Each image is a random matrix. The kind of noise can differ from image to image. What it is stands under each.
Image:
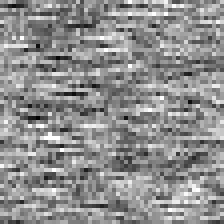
streaked along the rows
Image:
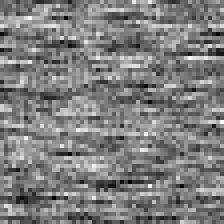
streaked along the rows
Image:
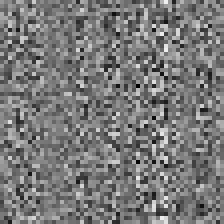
columns of uneven size
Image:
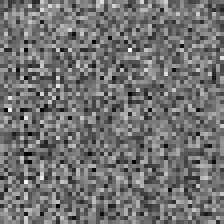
low rank plus noise
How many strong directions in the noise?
three or four
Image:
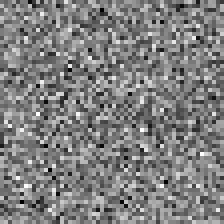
independent entries
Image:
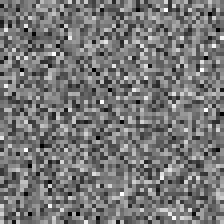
independent entries
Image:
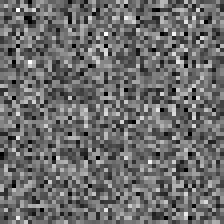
low rank plus noise
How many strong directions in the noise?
three or four
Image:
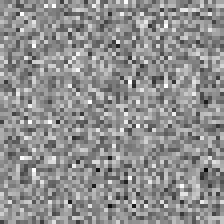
low rank plus noise
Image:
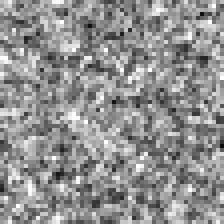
blotchy
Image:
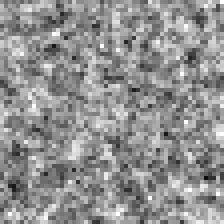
blotchy
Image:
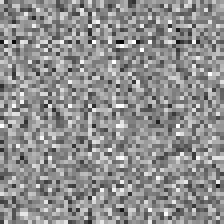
low rank plus noise
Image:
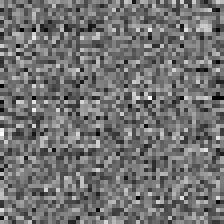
low rank plus noise
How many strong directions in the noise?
two
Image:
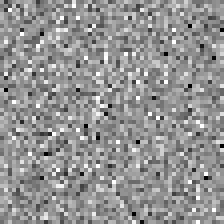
heavy tails
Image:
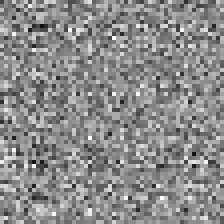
low rank plus noise
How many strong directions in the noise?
three or four
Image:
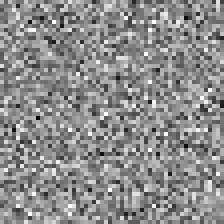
independent entries
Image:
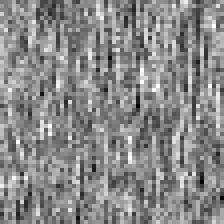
streaked along the columns
